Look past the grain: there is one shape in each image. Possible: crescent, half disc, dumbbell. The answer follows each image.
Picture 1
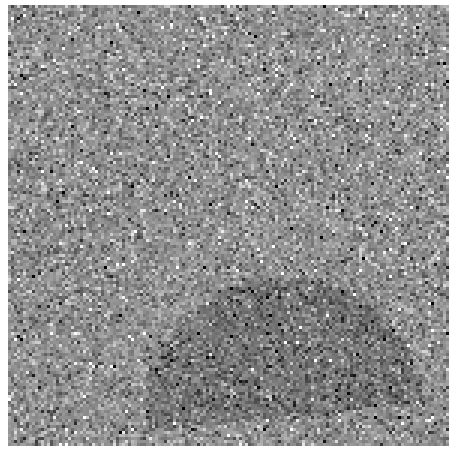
half disc
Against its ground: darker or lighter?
darker
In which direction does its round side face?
up
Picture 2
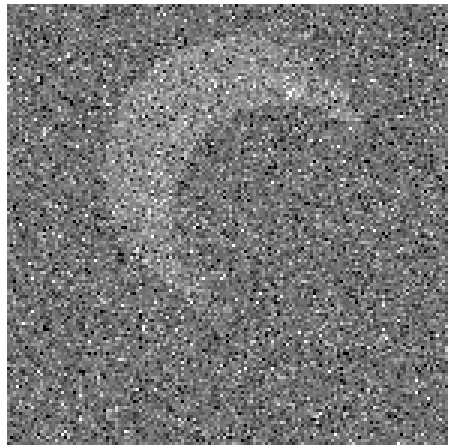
crescent
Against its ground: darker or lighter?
lighter
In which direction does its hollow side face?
down and right
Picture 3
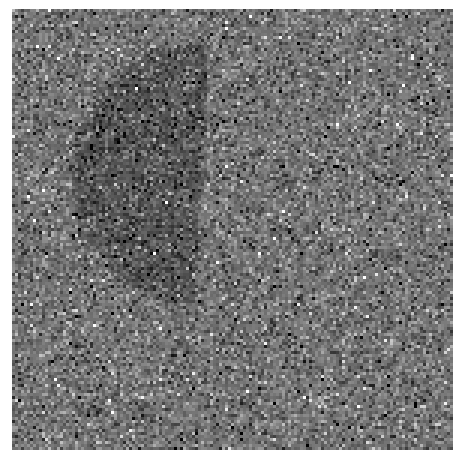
half disc
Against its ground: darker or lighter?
darker
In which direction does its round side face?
left
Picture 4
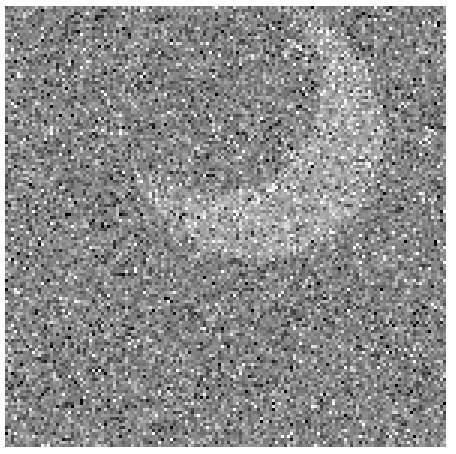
crescent
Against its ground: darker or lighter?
lighter
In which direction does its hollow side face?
up and left
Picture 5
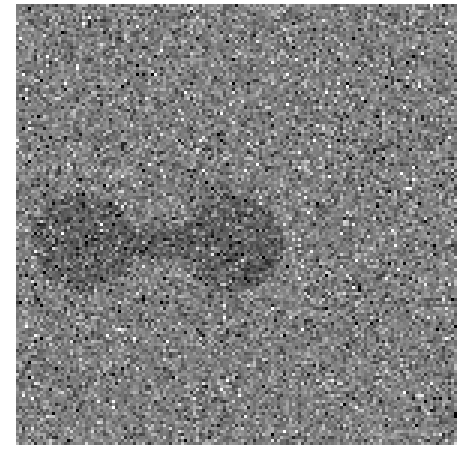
dumbbell
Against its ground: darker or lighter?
darker
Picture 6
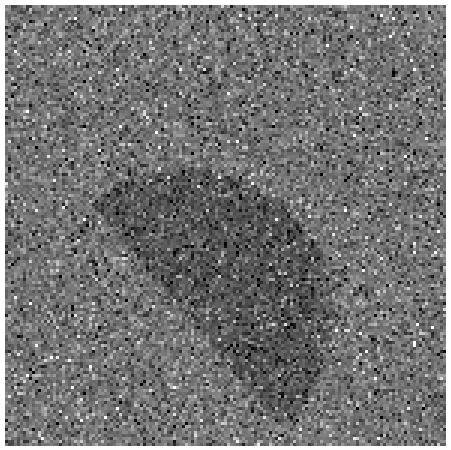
half disc
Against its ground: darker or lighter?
darker
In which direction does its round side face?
up and right
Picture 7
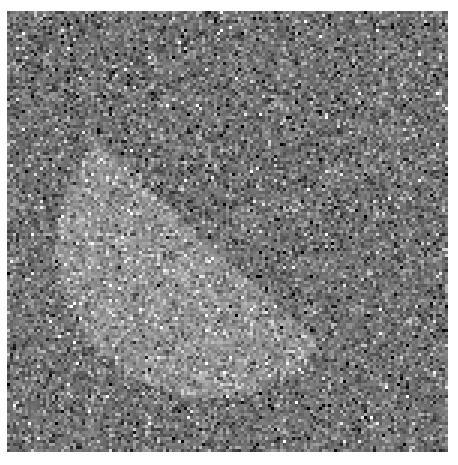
half disc
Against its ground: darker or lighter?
lighter
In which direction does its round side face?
down and left
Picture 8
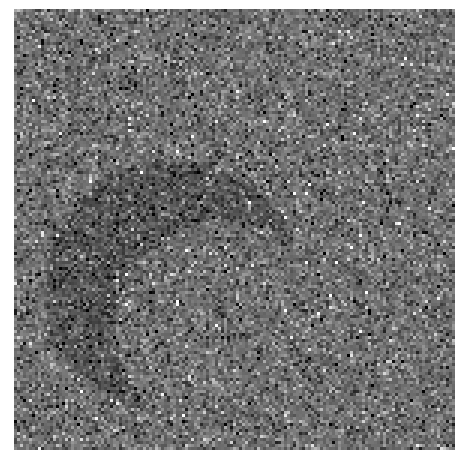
crescent
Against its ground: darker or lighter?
darker
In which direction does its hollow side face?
down and right
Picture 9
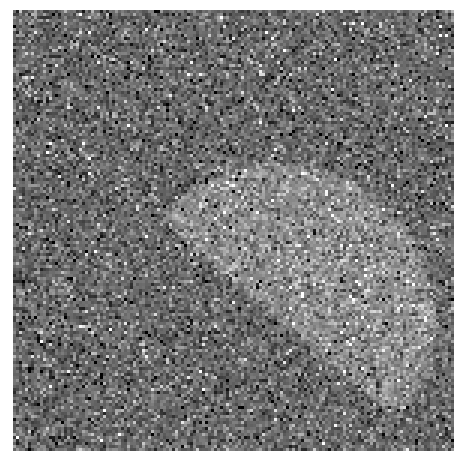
half disc
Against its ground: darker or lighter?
lighter
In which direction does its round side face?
up and right
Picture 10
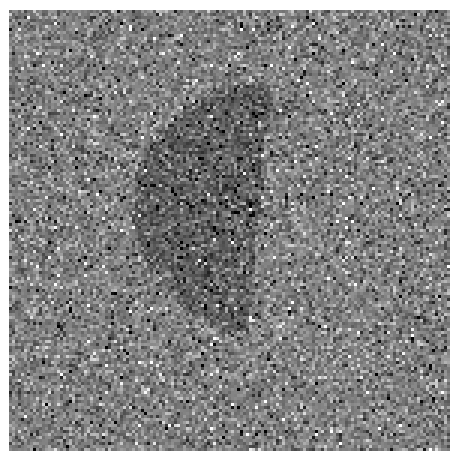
half disc
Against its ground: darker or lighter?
darker
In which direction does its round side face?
left
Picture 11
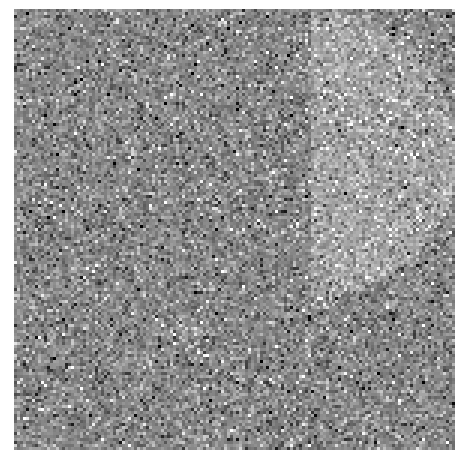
half disc
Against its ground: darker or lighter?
lighter
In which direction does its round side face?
right
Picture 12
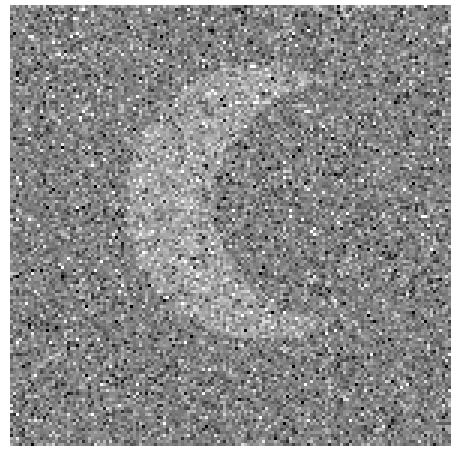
crescent
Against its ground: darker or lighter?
lighter
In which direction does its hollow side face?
right
